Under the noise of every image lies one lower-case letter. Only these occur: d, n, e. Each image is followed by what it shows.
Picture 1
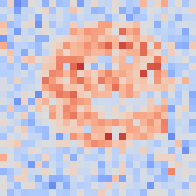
e
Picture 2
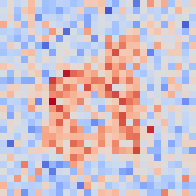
d
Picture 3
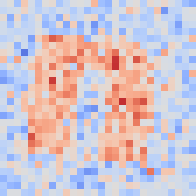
n
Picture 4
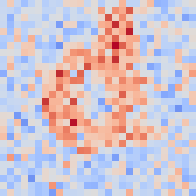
d
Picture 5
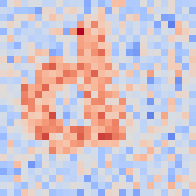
d
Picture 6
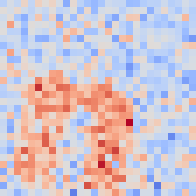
n
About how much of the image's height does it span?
two thirds
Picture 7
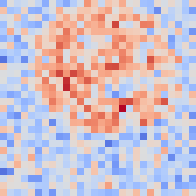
e
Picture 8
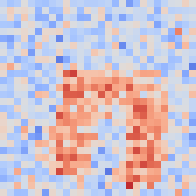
n
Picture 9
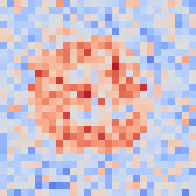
e
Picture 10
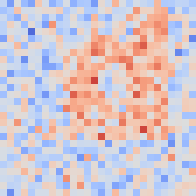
d
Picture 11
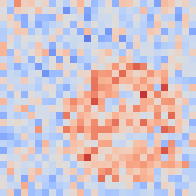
e
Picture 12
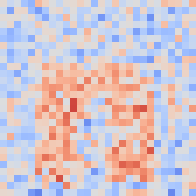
n
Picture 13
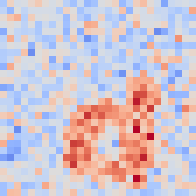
d
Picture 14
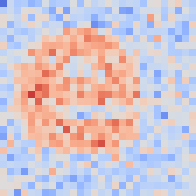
e
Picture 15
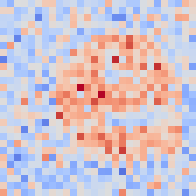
e
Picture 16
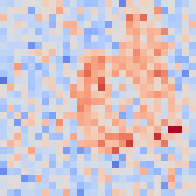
d
